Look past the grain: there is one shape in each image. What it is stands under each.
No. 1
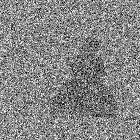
chess pawn
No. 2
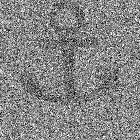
anchor
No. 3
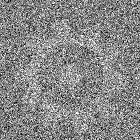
gear
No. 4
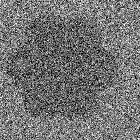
flower
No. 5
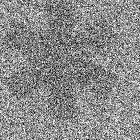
asterisk
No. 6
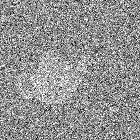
teapot
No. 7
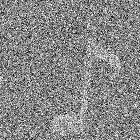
musical note
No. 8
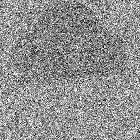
cloud
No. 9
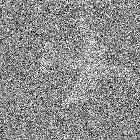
airplane
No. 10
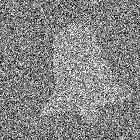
bell
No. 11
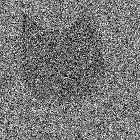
cat's head
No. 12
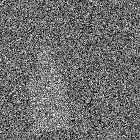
bottle
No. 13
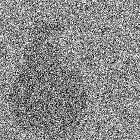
pear
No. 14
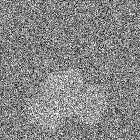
car
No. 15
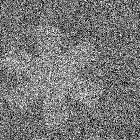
asterisk
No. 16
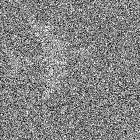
airplane
